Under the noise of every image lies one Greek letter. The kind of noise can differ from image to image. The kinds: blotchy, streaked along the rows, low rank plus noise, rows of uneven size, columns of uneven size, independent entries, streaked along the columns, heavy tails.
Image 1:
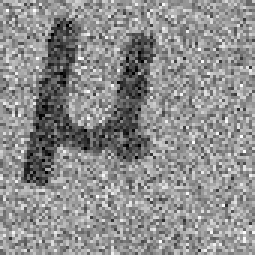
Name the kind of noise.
independent entries
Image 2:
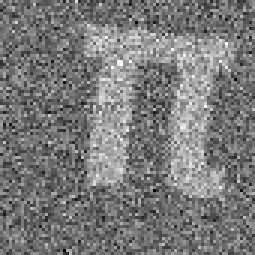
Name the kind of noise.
independent entries
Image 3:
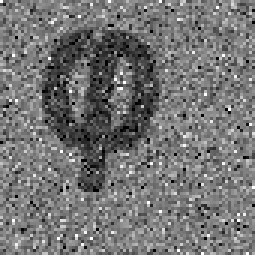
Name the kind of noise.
heavy tails
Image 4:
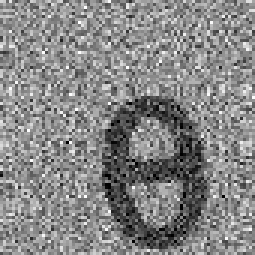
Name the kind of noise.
low rank plus noise
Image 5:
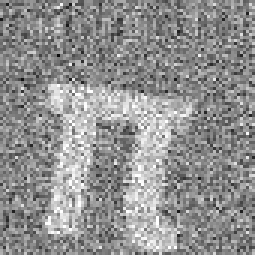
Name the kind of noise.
low rank plus noise
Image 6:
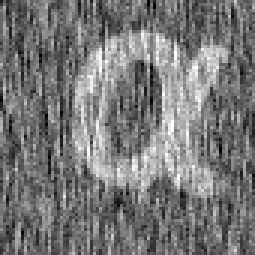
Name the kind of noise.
streaked along the columns
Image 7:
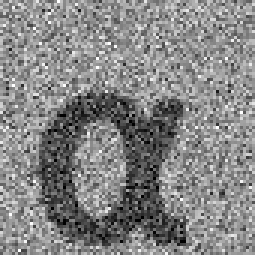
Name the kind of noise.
independent entries
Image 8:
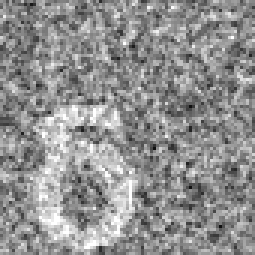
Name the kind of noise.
blotchy
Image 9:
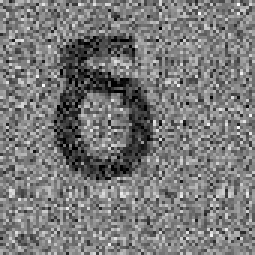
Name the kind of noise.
low rank plus noise
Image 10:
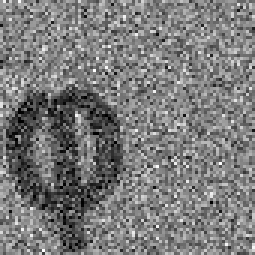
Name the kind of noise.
independent entries
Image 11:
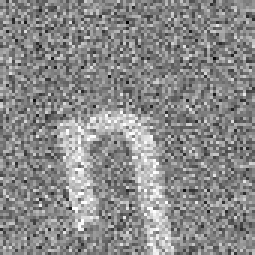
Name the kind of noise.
low rank plus noise
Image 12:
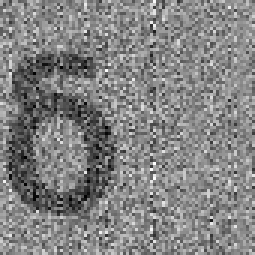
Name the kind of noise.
columns of uneven size
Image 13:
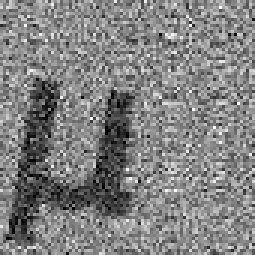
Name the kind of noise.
low rank plus noise
